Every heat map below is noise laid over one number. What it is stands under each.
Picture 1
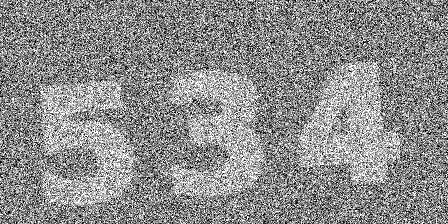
534
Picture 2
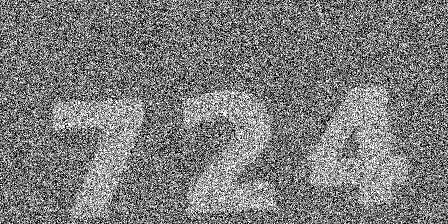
724
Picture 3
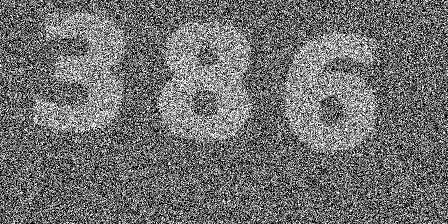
386
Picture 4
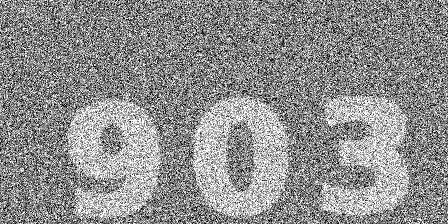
903
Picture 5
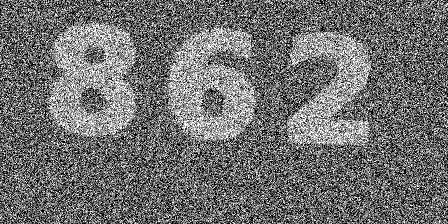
862
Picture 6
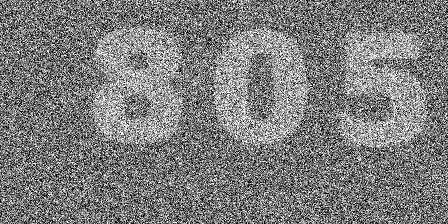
805
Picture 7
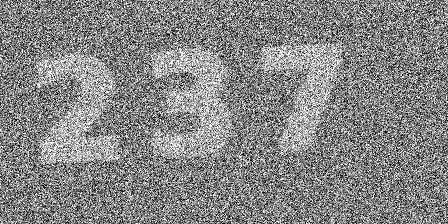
237
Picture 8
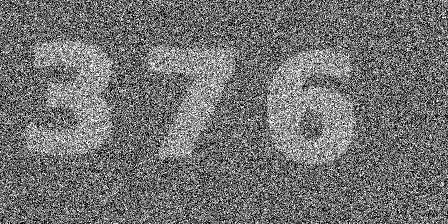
376
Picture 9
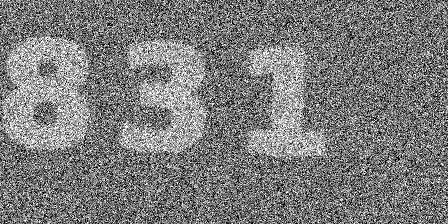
831
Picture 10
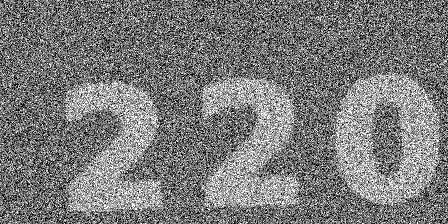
220
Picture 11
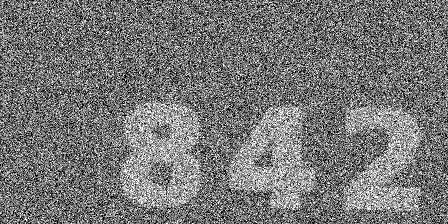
842
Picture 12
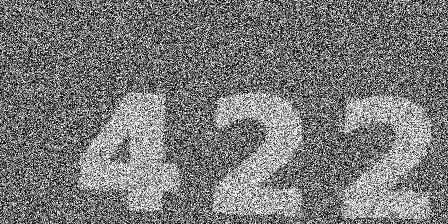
422
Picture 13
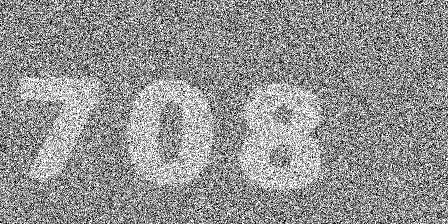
708
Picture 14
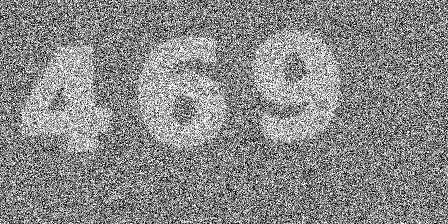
469
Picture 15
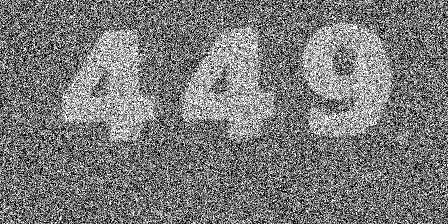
449
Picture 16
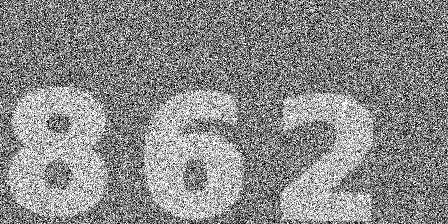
862
